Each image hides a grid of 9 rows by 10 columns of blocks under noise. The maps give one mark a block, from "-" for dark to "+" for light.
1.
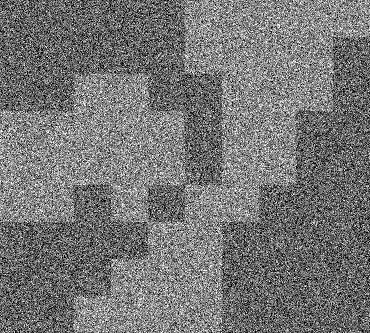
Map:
-----+++++
-----++++-
--++--+++-
+++++-++--
+++++-++--
++-+-++---
----++----
---+++----
--++++----
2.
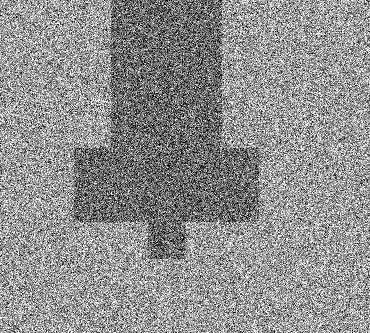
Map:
+++---++++
+++---++++
+++---++++
+++---++++
++-----+++
++-----+++
++++-+++++
++++++++++
++++++++++
